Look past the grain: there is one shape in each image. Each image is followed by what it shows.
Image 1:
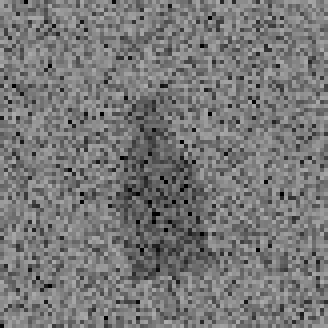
bottle
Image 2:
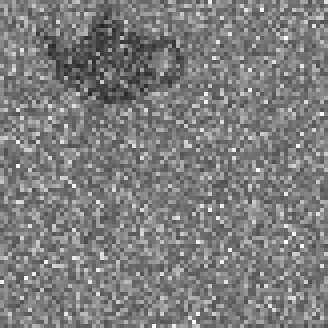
teapot
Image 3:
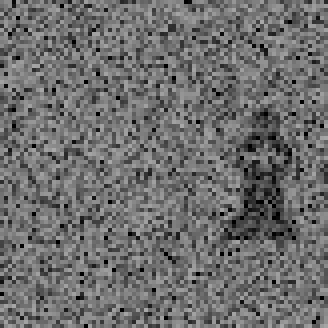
chess bishop
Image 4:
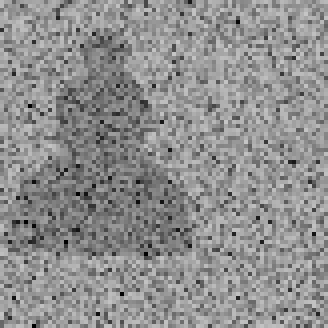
chess pawn
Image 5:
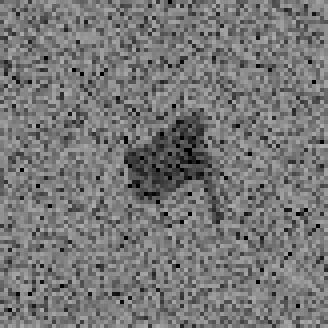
flag
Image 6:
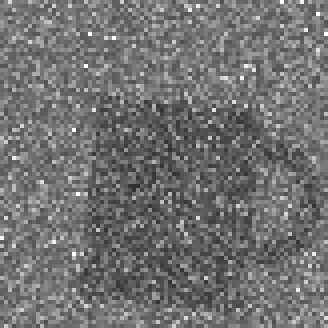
cup
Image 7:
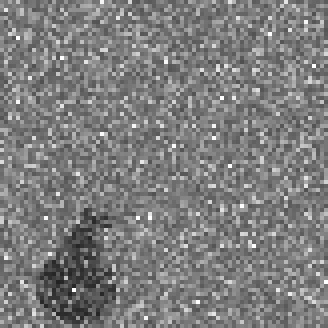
pear
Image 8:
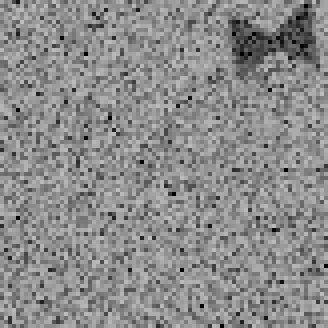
bow tie
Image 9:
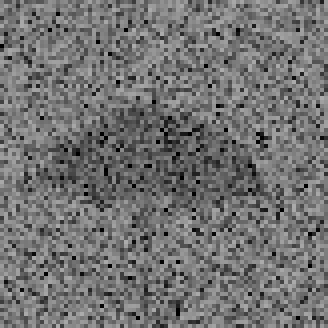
umbrella
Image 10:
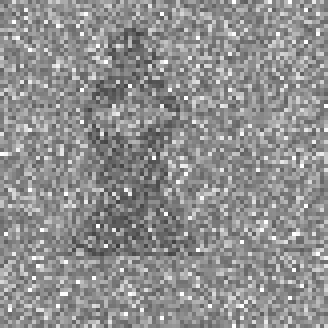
chess bishop
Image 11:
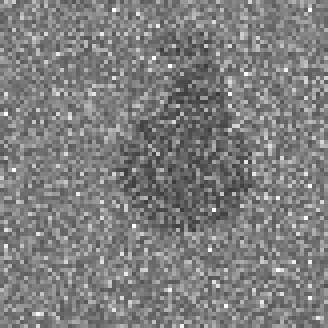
pear
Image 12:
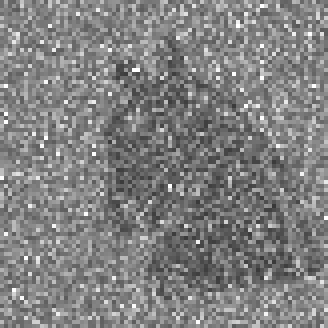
chess knight
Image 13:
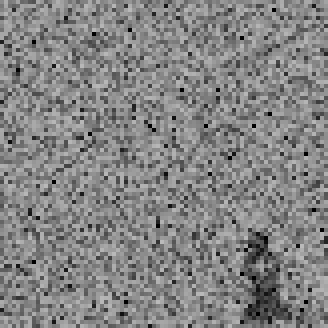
chess bishop
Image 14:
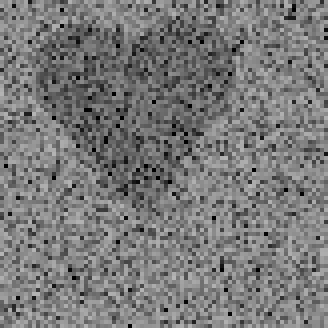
heart
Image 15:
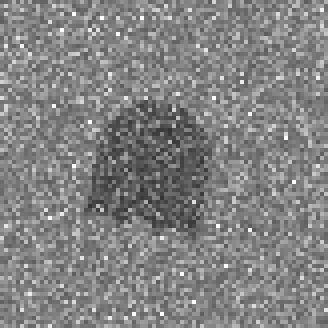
ghost
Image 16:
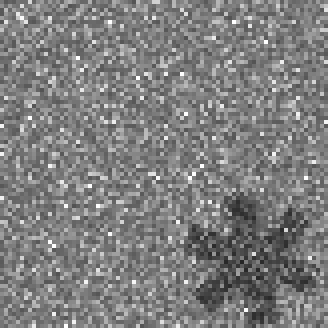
asterisk
